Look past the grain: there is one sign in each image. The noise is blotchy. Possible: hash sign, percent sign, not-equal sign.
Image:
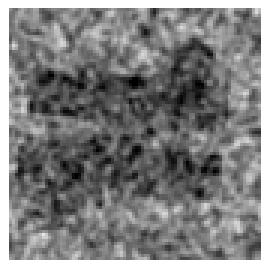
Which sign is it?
not-equal sign
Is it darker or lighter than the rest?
darker
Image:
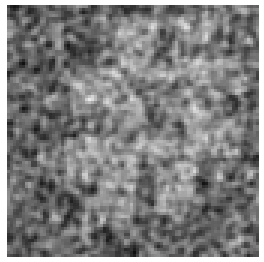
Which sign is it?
hash sign
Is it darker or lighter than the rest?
lighter
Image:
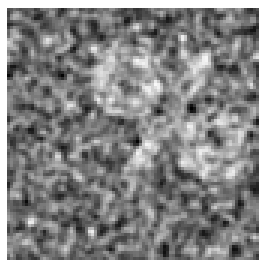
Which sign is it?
percent sign
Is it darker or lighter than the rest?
lighter
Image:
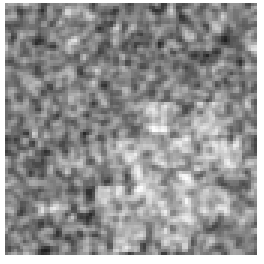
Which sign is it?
hash sign
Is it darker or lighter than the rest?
lighter
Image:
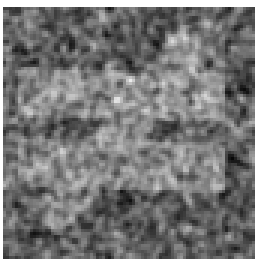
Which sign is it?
not-equal sign
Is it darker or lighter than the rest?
lighter
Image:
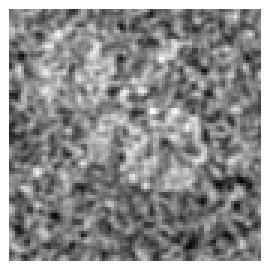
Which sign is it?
percent sign
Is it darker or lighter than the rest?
lighter
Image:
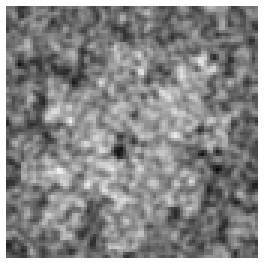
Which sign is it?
hash sign
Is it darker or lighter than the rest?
lighter
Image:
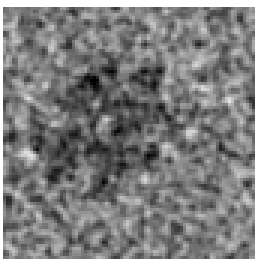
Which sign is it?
hash sign
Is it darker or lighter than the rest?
darker
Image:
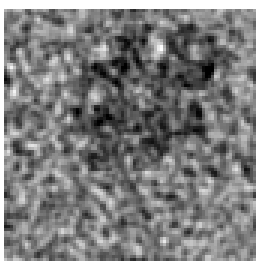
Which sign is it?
hash sign
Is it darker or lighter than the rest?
darker
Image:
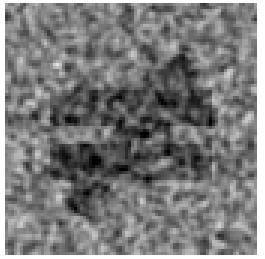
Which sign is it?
not-equal sign
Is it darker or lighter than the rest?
darker
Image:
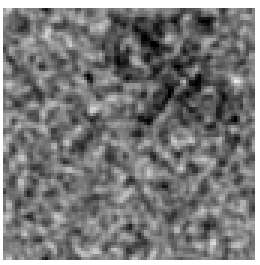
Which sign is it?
percent sign
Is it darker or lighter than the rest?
darker
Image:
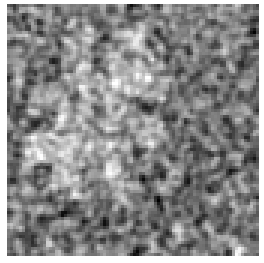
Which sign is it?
hash sign
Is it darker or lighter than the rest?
lighter
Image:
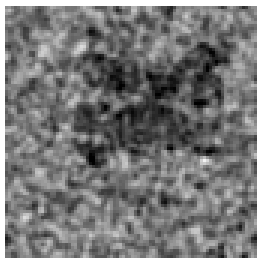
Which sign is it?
not-equal sign
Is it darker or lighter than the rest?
darker
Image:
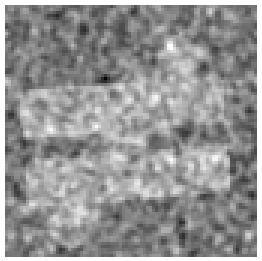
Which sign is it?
not-equal sign
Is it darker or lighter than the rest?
lighter
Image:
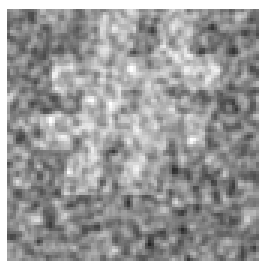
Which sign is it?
hash sign
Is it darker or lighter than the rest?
lighter
